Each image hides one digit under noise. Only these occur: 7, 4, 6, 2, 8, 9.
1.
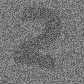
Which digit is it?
2
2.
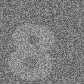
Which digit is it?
8
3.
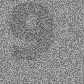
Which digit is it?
9
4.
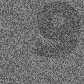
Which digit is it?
9
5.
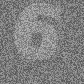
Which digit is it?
6
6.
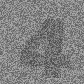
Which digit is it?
4
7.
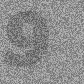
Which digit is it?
9
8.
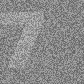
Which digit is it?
7
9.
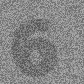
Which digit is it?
6
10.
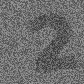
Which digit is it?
2
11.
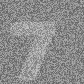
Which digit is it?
7
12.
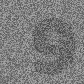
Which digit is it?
9
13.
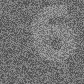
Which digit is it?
6
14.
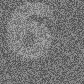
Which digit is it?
6
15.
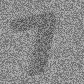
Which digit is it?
7
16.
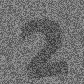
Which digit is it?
2
